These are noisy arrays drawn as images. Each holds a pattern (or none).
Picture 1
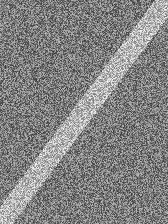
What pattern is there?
a diagonal band
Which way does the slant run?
bottom left to top right
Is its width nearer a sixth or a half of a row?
a sixth
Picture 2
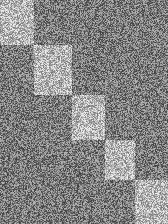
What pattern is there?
blocks along the diagonal
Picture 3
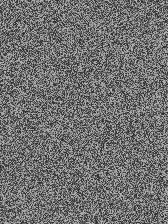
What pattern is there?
only noise
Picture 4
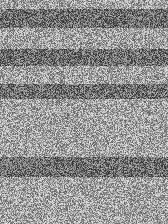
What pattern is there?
bands of rows
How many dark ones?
4
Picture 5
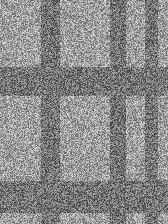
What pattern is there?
bands of rows crossing bands of columns
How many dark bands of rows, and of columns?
2 and 3
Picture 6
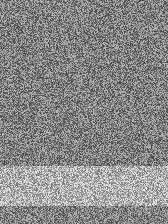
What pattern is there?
one band of rows
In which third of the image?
bottom
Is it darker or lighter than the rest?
lighter
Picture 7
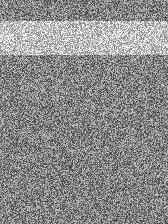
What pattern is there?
one band of rows
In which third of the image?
top
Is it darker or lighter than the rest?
lighter
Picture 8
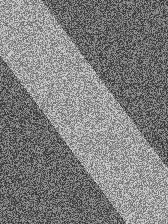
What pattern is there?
a diagonal band
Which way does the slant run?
top left to bottom right
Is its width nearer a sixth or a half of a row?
a half
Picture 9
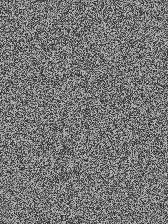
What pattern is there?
only noise
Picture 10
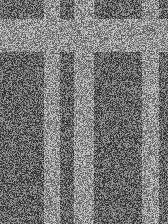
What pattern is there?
bands of rows crossing bands of columns
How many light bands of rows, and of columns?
1 and 3
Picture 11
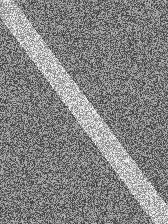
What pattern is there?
a diagonal band
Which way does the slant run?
top left to bottom right
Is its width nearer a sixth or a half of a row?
a sixth
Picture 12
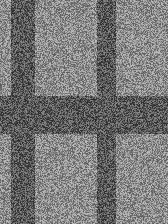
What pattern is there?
bands of rows crossing bands of columns
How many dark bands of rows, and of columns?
1 and 2
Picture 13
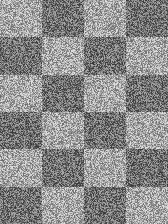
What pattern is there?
a checkerboard
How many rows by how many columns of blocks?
6 by 4
